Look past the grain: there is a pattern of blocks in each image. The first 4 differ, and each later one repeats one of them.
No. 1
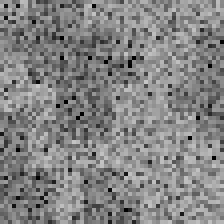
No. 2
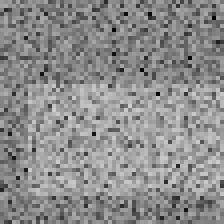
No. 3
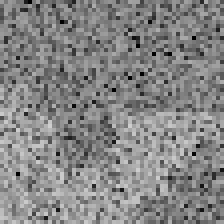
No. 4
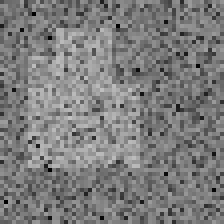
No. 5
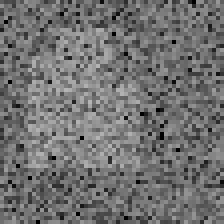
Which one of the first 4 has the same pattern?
4
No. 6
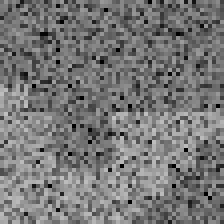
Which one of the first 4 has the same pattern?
3
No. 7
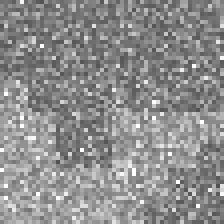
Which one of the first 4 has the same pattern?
3
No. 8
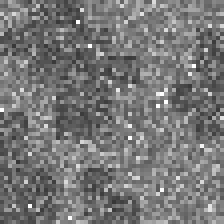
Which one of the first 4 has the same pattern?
1
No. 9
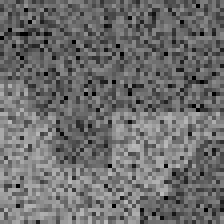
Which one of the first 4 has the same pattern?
3
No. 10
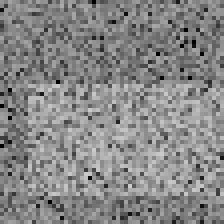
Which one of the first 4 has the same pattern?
2
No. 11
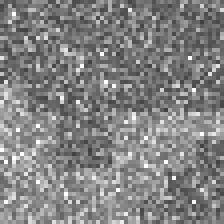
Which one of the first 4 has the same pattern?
3
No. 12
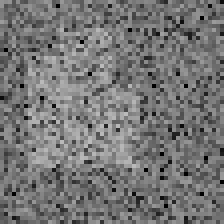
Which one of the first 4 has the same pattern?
4
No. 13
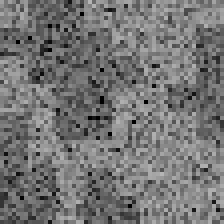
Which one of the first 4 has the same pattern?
1
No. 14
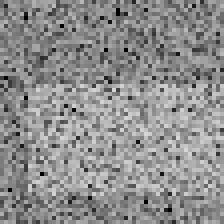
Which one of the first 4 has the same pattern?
2
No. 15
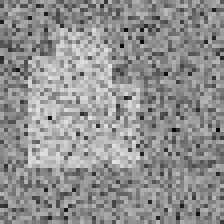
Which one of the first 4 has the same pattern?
4
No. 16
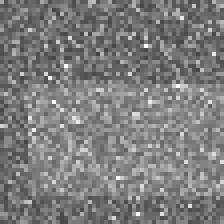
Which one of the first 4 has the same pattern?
2
